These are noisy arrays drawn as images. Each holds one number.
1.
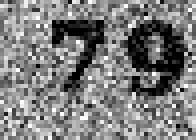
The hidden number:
79
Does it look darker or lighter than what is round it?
darker
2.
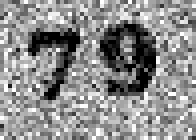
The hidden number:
79
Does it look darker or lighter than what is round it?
darker
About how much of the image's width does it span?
two thirds
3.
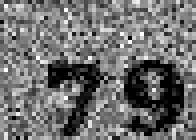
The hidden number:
79
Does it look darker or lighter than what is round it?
darker
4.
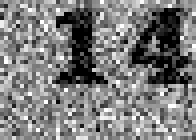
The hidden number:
14
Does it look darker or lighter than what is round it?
darker
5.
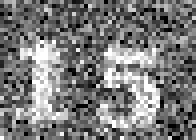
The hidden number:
15
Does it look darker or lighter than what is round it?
lighter
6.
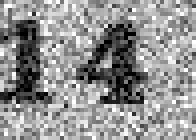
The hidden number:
14
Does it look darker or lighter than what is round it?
darker
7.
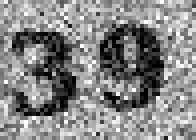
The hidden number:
39
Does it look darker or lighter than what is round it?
darker
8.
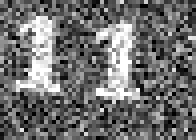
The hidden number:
11
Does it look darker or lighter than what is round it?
lighter
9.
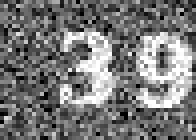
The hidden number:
39
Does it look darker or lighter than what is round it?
lighter
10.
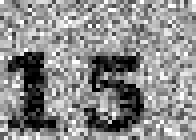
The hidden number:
15
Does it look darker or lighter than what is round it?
darker
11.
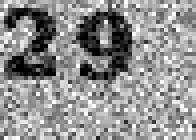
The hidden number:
29
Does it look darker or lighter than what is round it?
darker
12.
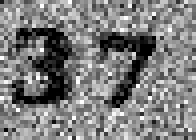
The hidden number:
37
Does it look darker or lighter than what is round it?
darker
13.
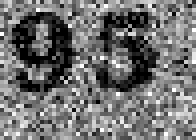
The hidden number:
95
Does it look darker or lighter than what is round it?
darker
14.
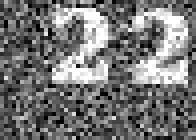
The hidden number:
22
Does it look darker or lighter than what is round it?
lighter
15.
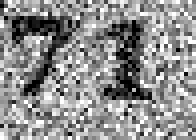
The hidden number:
71
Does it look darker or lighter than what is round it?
darker
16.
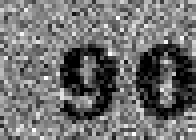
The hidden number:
90
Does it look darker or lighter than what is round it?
darker
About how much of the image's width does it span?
two thirds
